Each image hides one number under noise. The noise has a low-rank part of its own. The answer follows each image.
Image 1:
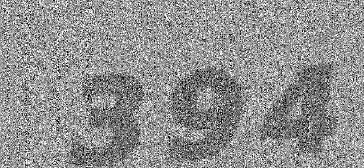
394
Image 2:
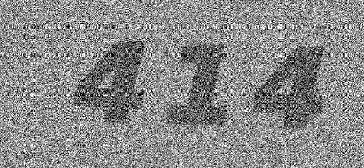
414
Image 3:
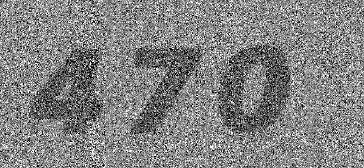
470
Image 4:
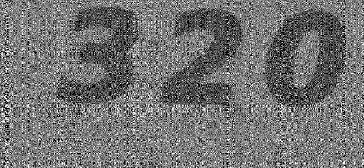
320
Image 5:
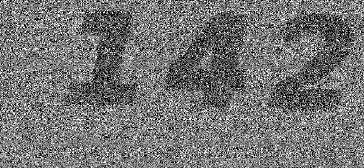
142
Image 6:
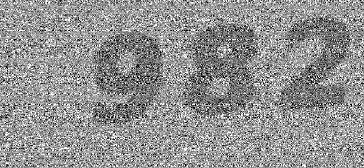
982
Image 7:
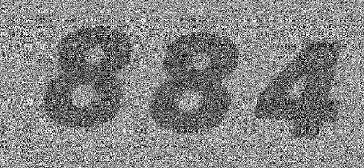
884
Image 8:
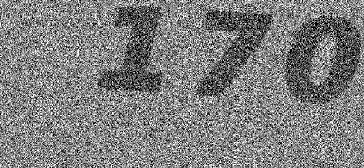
170
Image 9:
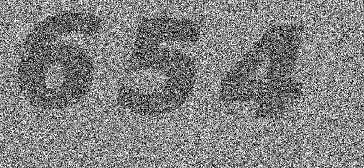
654
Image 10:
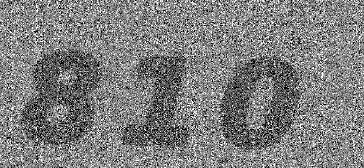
810
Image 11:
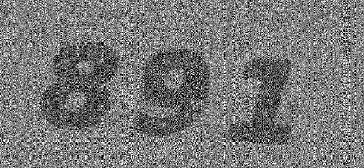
891
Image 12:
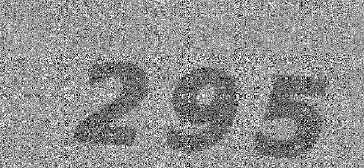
295
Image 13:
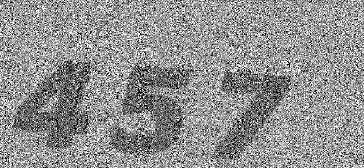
457
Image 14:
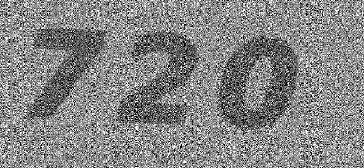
720
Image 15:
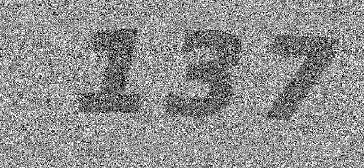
137
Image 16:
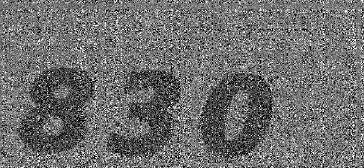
830
